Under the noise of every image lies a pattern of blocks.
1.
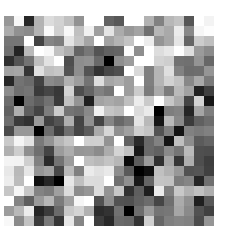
no symmetry
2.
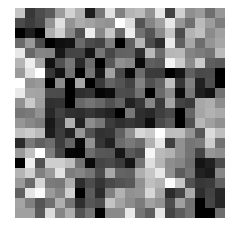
mirrored about the diagonal from the top left
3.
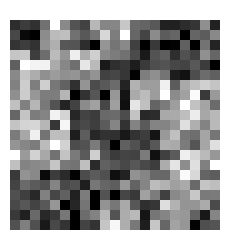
the same after a half turn
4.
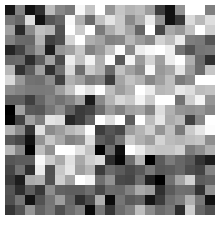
mirrored about the diagonal from the bottom left
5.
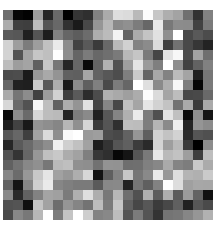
the same after a half turn
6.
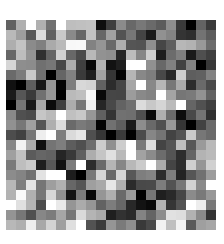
mirrored about the diagonal from the bottom left
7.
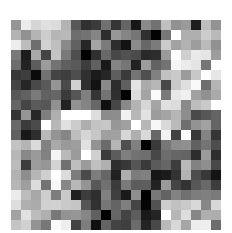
the same after a half turn
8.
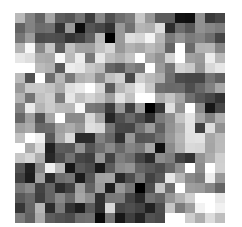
no symmetry
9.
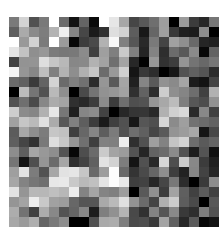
top and bottom mirror each other
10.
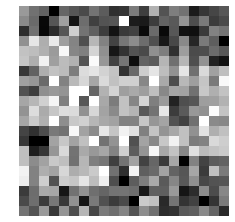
top and bottom mirror each other
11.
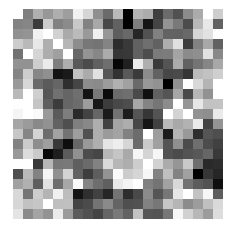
no symmetry
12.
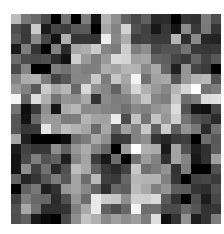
left and right mirror each other
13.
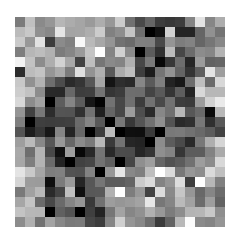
the same after a half turn
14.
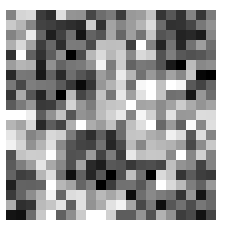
no symmetry
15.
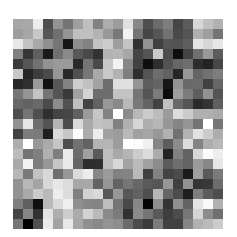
mirrored about the diagonal from the bottom left
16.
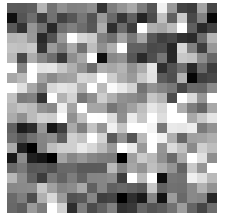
the same after a half turn
